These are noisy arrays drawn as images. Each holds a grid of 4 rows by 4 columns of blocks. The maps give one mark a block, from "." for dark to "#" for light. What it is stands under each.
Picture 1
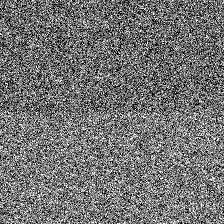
. . . .
. . . .
# # # #
# # # #
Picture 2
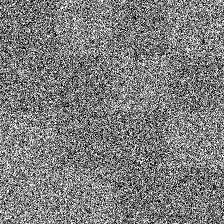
. # . #
. . # .
# . . #
# # . .
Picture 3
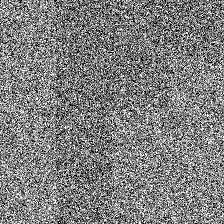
# . . .
# . . #
# . # #
# . # #
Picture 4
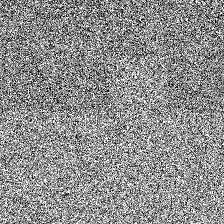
. . . .
. . # .
# # # #
# # # #
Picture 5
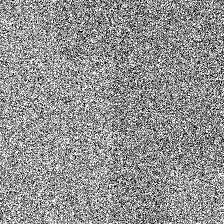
# . . .
# # . .
# # . .
# # . #
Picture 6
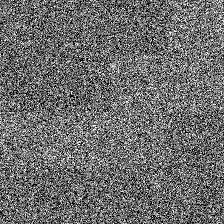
. . . #
. . # #
# # # .
. . . .
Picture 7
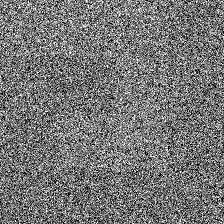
# # # .
. . # .
. # # .
. . . .
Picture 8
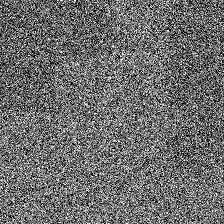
. . # .
. # # .
# # # .
# # # #
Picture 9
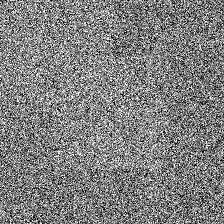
# # . .
# # # .
. # # .
. . . .
